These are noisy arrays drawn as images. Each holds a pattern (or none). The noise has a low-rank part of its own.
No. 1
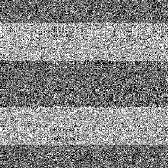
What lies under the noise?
horizontal stripes
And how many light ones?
2
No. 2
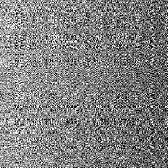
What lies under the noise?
a smooth slope
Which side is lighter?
left
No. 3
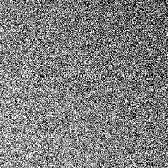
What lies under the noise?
a smooth slope
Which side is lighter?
bottom left
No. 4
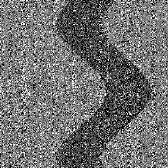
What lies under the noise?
a wavy band
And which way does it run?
top to bottom
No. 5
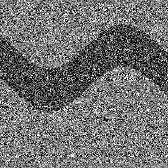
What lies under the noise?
a wavy band
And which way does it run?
left to right
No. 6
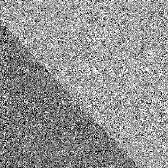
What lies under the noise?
a sharp edge
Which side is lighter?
top right
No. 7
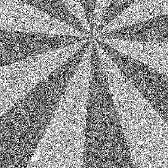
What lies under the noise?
spokes from one point
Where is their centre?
top middle
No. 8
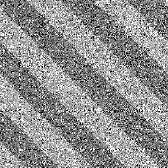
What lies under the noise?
diagonal stripes
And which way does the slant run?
top left to bottom right
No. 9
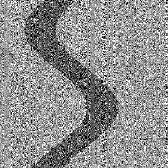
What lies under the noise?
a wavy band
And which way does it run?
top to bottom
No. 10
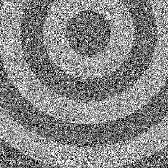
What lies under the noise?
rings round one point
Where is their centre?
top middle
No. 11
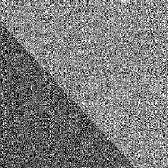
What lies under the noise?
a sharp edge
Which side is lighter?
top right
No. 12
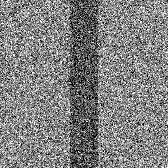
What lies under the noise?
one vertical stripe
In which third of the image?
middle
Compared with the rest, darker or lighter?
darker
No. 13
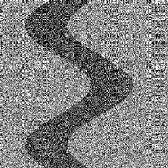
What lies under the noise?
a wavy band
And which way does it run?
top to bottom
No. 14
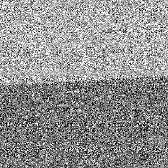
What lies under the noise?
a sharp edge
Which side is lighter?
top
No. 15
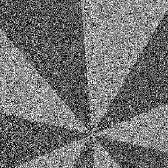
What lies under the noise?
spokes from one point
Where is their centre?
bottom middle
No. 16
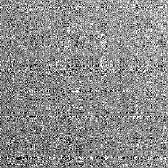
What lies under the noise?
a smooth slope
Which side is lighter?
top right
